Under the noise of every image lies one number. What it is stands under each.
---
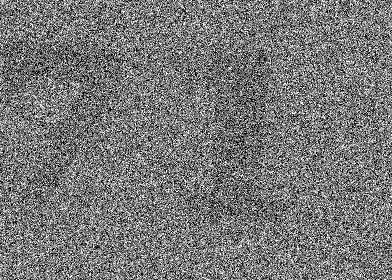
71
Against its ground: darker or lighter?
darker
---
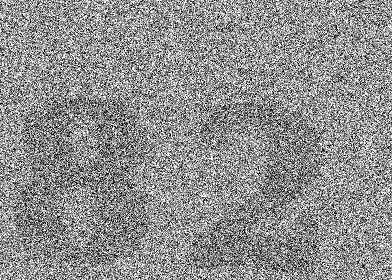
82
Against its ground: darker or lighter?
darker
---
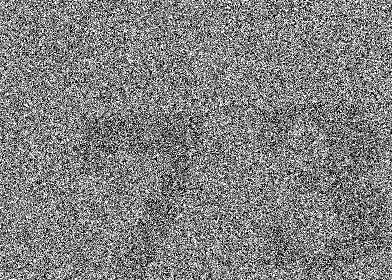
73
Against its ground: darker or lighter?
darker
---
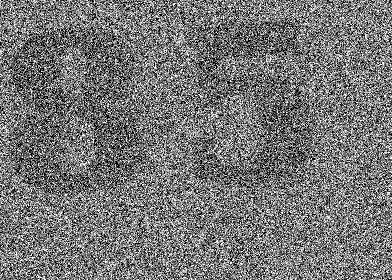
85
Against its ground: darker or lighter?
darker
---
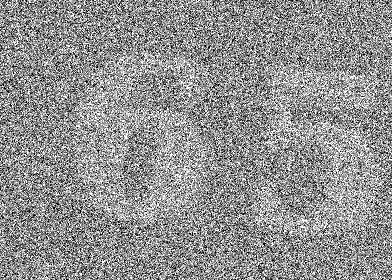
65
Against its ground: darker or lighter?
lighter
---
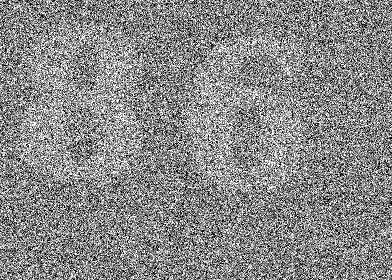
86
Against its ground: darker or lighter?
lighter
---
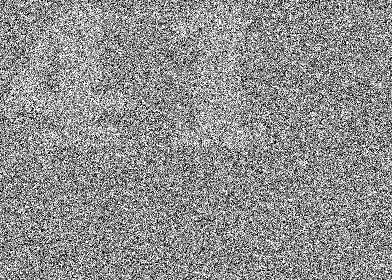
41
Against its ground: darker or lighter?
lighter
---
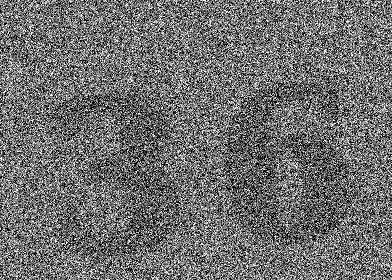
36
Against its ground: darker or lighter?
darker
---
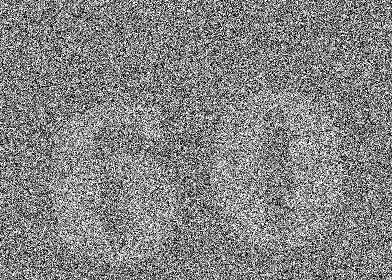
60
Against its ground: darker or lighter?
lighter
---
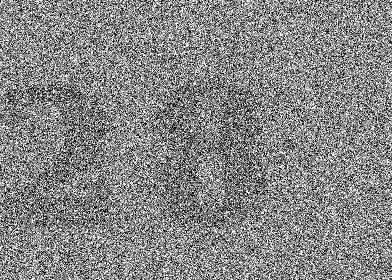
28
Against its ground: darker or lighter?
darker
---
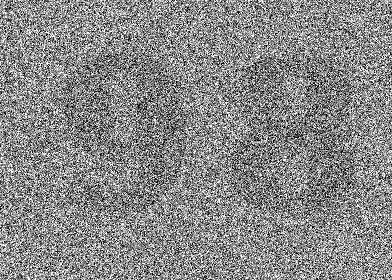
98
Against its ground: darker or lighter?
darker
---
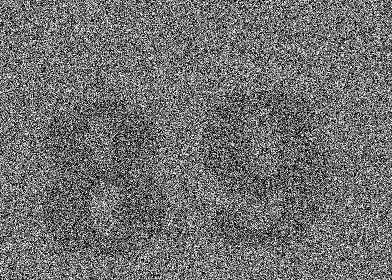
89
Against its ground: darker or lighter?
darker
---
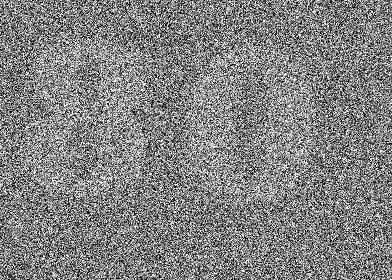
80
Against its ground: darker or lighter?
lighter
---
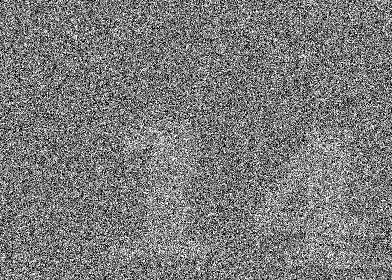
14
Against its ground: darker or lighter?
lighter
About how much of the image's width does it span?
two thirds
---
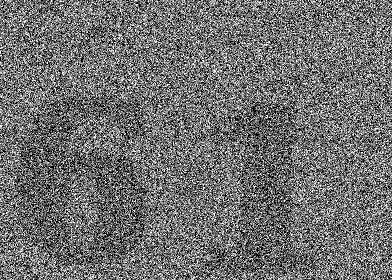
61
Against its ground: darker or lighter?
darker
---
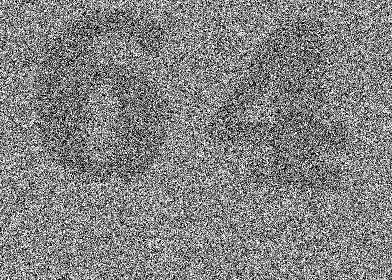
64
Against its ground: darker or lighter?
darker
